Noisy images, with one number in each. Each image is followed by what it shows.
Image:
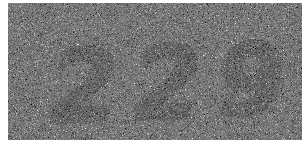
229
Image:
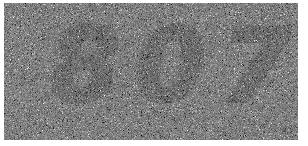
807
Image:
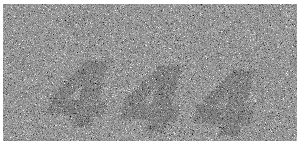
444
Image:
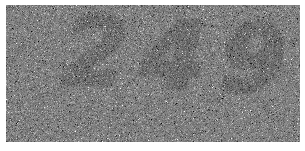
249
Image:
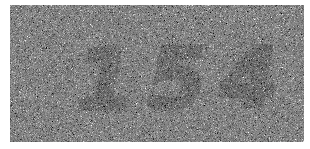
154
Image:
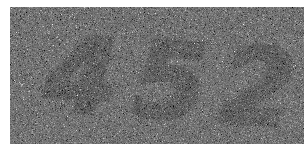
452
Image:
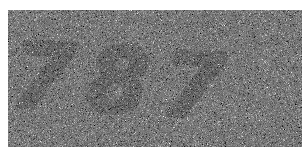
787
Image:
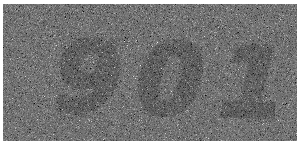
901
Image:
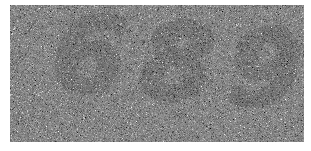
689
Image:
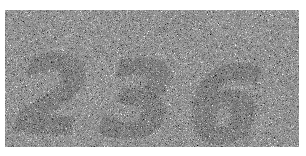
236
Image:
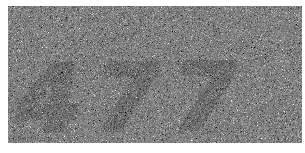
477
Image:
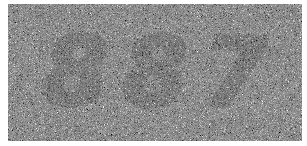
887
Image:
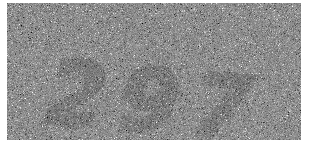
297
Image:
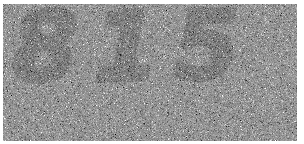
815
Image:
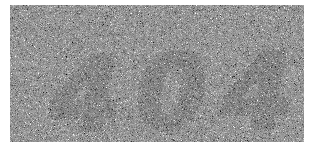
404
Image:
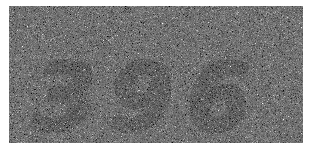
396
